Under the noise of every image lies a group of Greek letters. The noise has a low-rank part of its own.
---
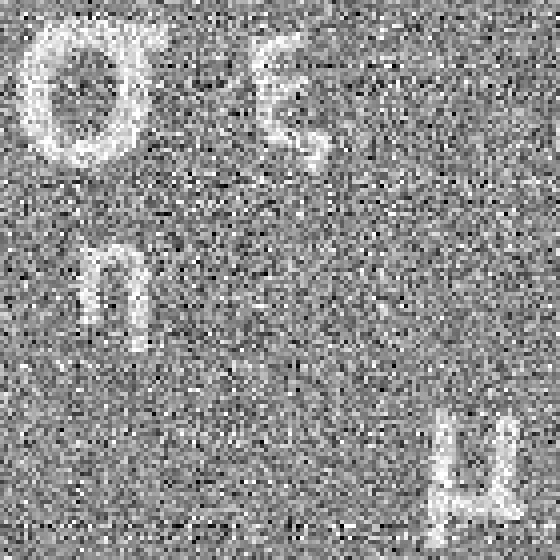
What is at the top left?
sigma
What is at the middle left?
eta
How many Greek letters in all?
4
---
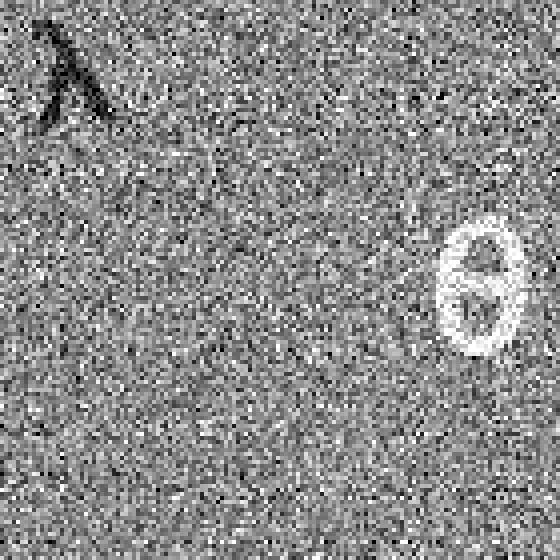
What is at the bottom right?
nothing
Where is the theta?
middle right
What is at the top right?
nothing
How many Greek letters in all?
2
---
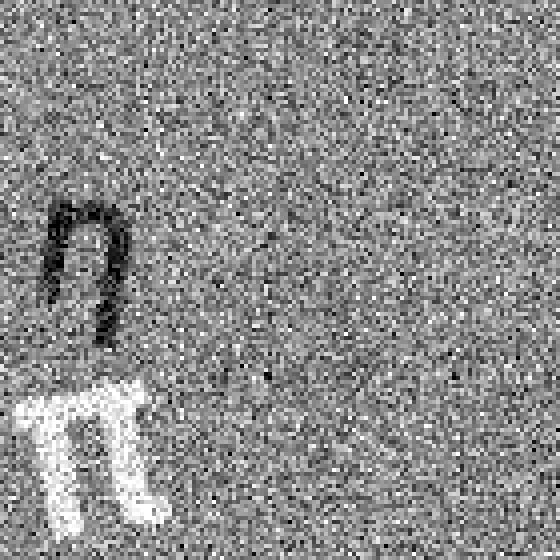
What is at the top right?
nothing
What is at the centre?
nothing
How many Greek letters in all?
2
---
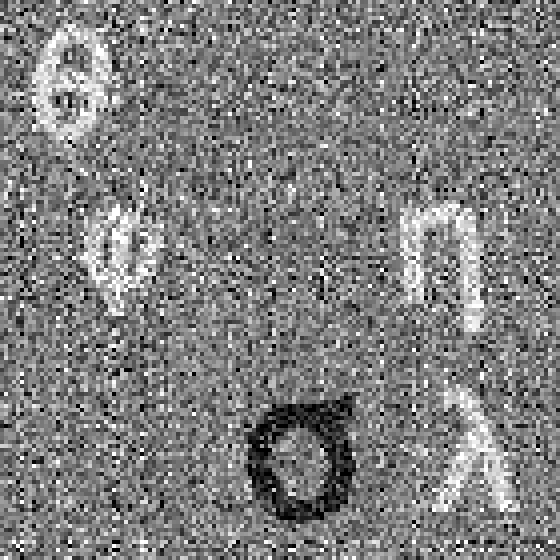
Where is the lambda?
bottom right
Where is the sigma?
bottom middle
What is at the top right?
nothing
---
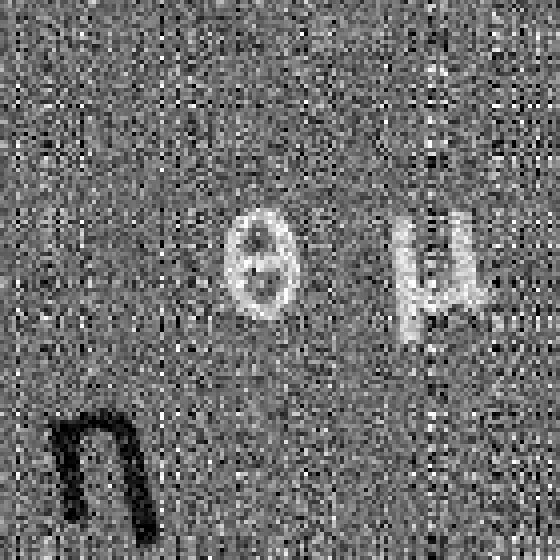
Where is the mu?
middle right
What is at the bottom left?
eta
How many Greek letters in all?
3
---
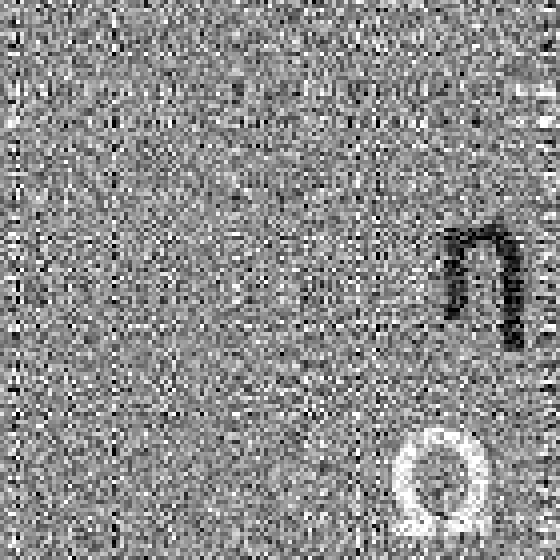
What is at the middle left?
nothing
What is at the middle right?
eta
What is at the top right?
nothing
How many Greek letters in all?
2
